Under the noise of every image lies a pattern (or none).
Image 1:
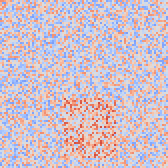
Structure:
one block
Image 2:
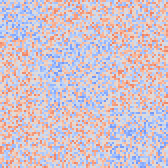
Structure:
blocks along the diagonal
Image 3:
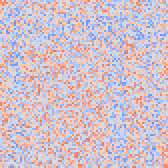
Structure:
bands of rows crossing bands of columns
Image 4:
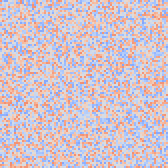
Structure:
only noise
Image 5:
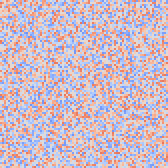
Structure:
only noise
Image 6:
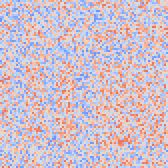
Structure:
bands of rows crossing bands of columns
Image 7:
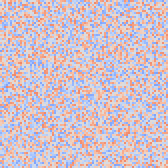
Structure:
only noise
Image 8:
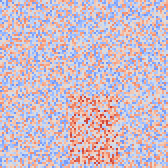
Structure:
one block
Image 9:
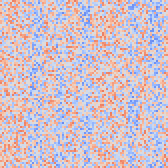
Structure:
bands of columns
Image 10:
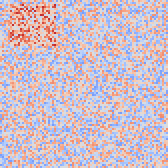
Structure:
one block
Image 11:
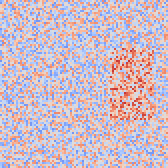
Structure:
one block
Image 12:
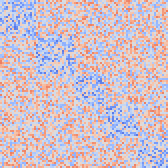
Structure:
blocks along the diagonal
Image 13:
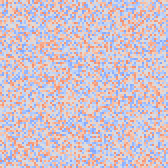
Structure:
only noise
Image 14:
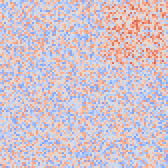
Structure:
one block
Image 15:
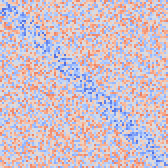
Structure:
a diagonal band
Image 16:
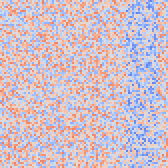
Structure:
one band of columns
